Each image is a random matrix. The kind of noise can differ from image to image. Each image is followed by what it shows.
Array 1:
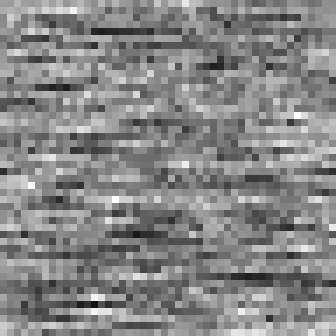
streaked along the rows
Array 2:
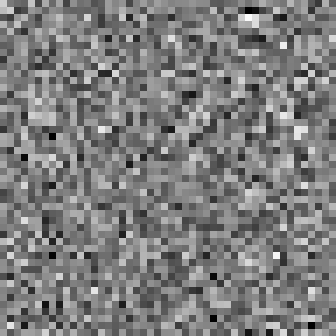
low rank plus noise
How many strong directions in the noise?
five to eight
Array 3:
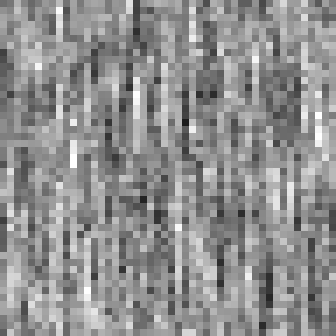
streaked along the columns
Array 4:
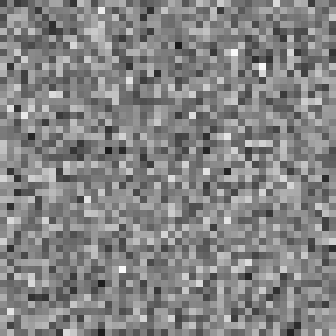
independent entries
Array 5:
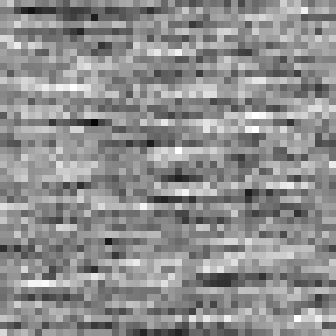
streaked along the rows
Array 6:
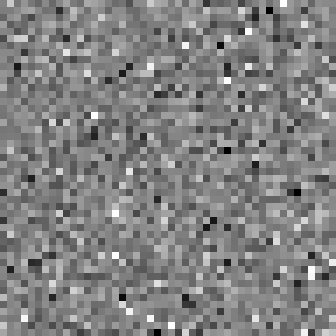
heavy tails
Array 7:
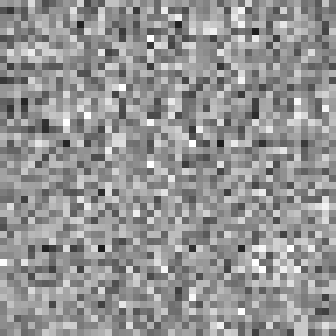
low rank plus noise
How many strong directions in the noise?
five to eight
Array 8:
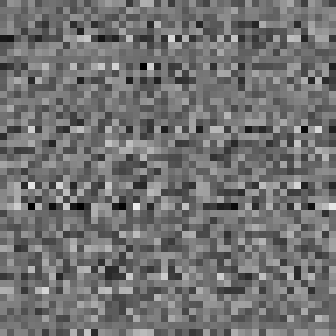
rows of uneven size
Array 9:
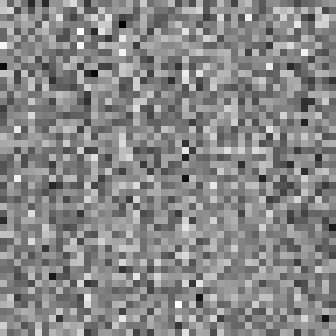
low rank plus noise
